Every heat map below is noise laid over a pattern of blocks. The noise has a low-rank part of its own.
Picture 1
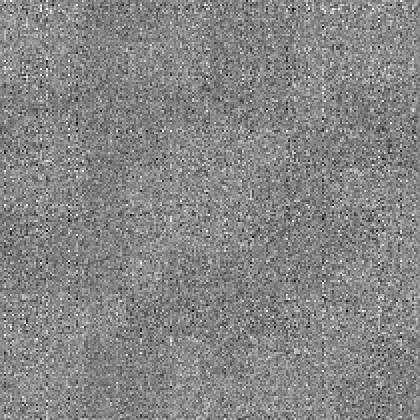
mirrored about the diagonal from the top left
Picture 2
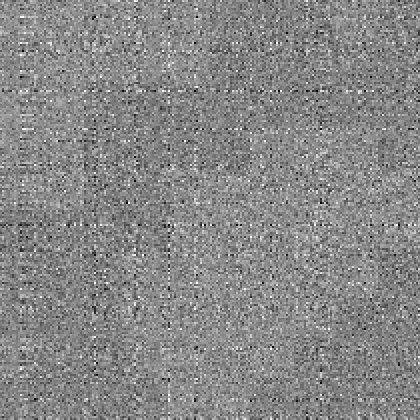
mirrored about the diagonal from the top left
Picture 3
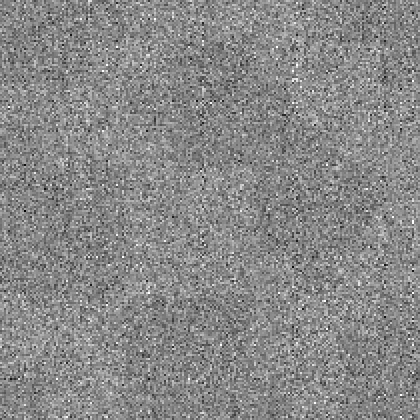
mirrored about the diagonal from the bottom left
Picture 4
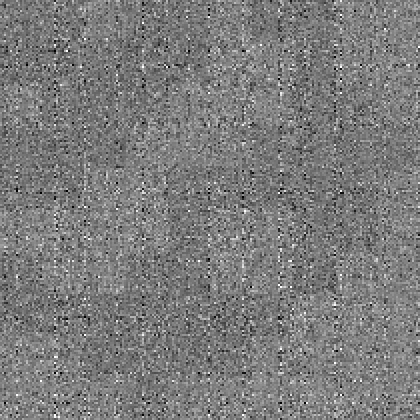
mirrored about the diagonal from the top left
